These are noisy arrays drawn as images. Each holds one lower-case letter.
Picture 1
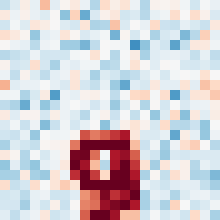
g
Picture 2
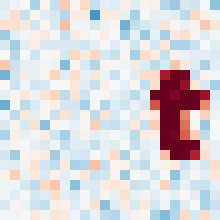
t
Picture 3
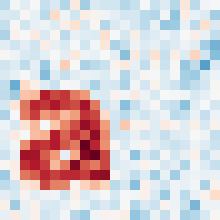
a
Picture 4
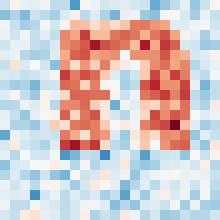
n
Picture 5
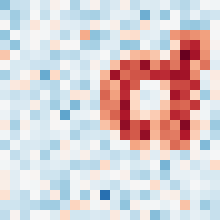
d
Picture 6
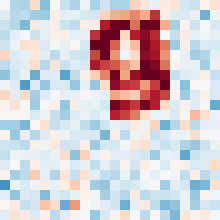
g
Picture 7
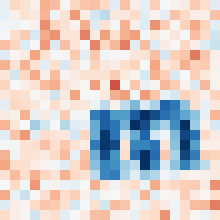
m
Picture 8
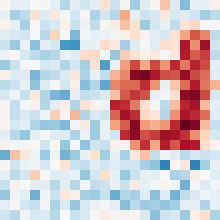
d
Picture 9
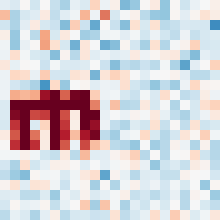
m
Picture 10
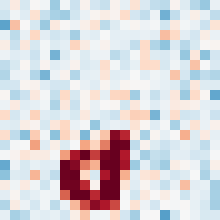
d
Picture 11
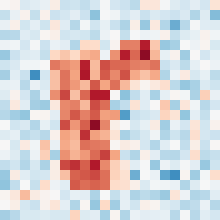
r
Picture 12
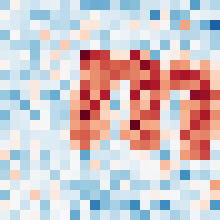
m
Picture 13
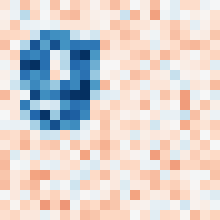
g
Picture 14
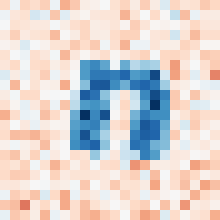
n
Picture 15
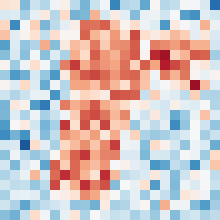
r
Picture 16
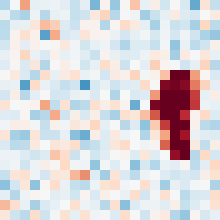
f
